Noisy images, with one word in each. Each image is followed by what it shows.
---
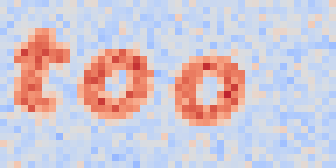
too
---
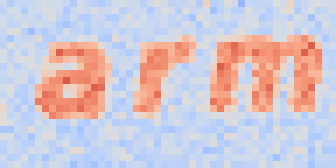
arm
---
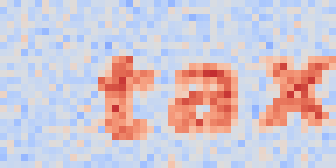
tax
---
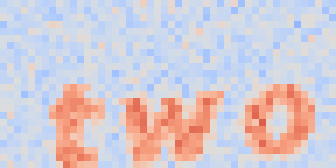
two
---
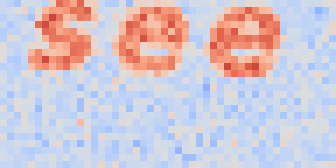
see
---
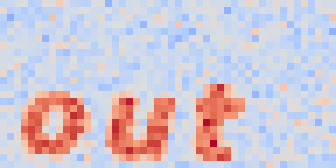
out
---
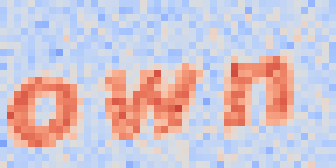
own
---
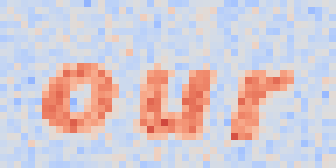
our
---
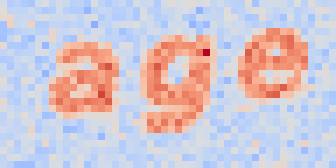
age
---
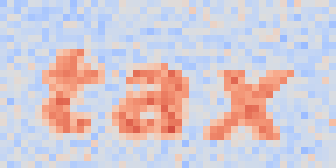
tax
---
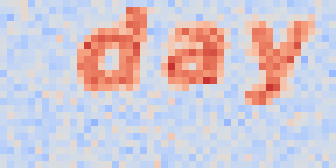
day
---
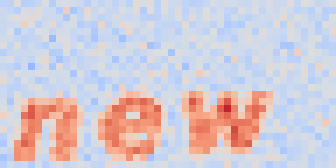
new
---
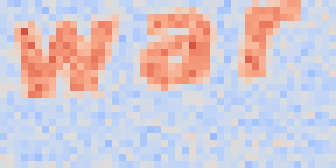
war
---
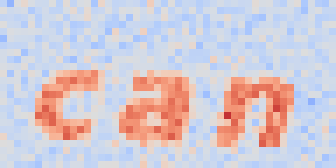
can
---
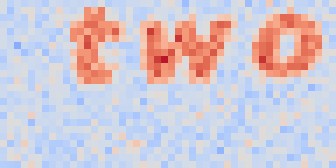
two
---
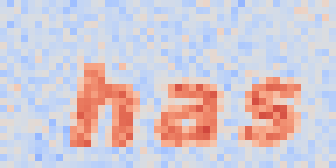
has
